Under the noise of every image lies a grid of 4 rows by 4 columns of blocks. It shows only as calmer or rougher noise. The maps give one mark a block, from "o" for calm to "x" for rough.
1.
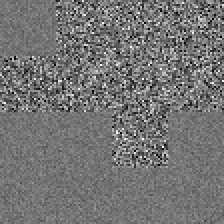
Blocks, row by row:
o x x x
x x x x
o o x o
o o o o
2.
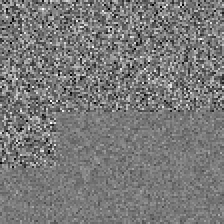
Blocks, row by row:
x x x x
x x x x
x o o o
o o o o
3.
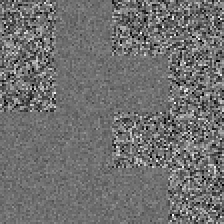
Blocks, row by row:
x o x x
x o o x
o o x x
o o o x
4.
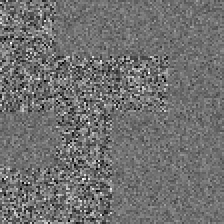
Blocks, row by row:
x o o o
x x x o
o x o o
x x o o
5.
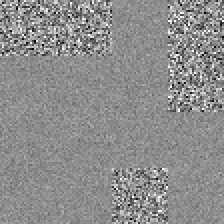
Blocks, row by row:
x x o x
o o o x
o o o o
o o x o
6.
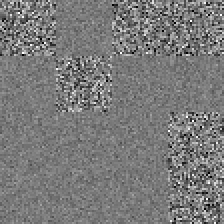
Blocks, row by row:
x o x x
o x o o
o o o x
o o o x
